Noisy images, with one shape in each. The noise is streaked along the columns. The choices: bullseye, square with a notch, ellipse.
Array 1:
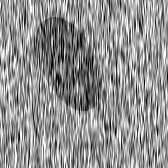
ellipse
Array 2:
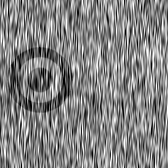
bullseye
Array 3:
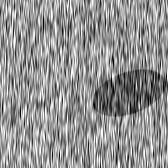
ellipse
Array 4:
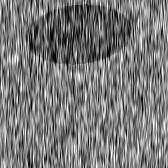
ellipse
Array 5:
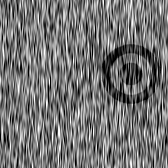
bullseye
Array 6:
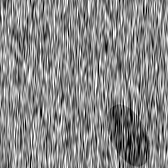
ellipse
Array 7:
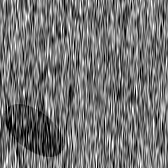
ellipse
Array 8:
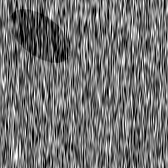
ellipse
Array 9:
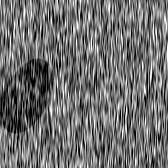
ellipse
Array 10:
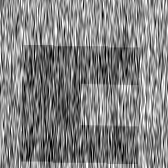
square with a notch
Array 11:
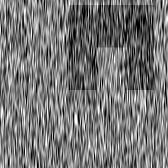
square with a notch
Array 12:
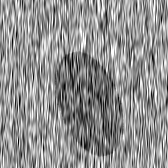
ellipse
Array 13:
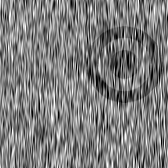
bullseye
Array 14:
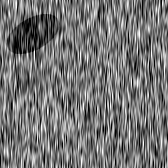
ellipse
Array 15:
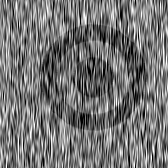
bullseye
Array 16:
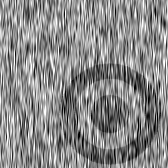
bullseye
